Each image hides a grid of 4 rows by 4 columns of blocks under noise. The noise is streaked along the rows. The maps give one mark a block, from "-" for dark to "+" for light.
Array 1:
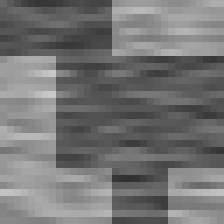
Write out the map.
--++
+---
+---
++-+
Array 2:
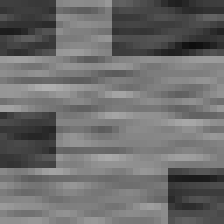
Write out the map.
-+--
++++
-+++
+++-
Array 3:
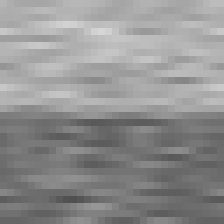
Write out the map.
++++
++++
----
----
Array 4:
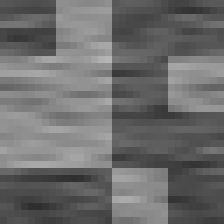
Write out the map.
-+--
++-+
++--
--+-
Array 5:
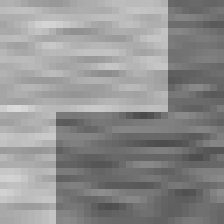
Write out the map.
+++-
+++-
+---
+---
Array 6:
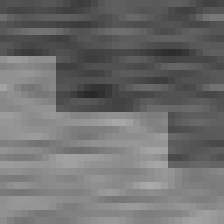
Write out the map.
----
+---
+++-
++++
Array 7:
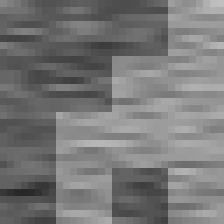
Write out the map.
---+
--++
-+++
-+-+
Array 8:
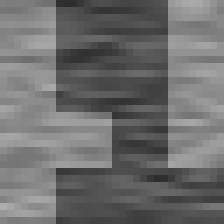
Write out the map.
+--+
+--+
++-+
+---
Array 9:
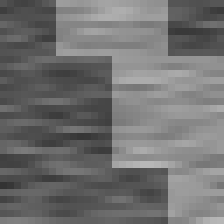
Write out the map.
-++-
--++
--++
---+
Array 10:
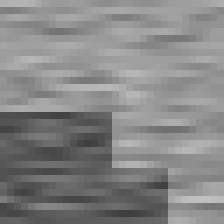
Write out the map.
++++
++++
--++
---+
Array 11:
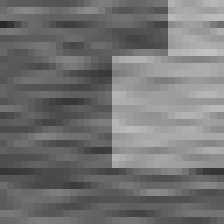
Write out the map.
---+
--++
--++
----
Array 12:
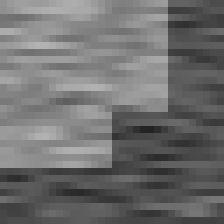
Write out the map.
+++-
+++-
++--
----
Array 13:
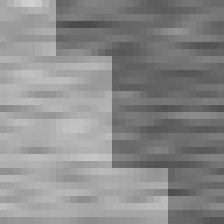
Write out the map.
+---
++--
++--
+++-
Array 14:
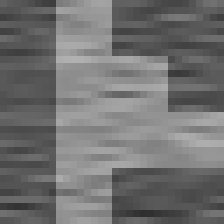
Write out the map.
-+--
-++-
-+++
-+--
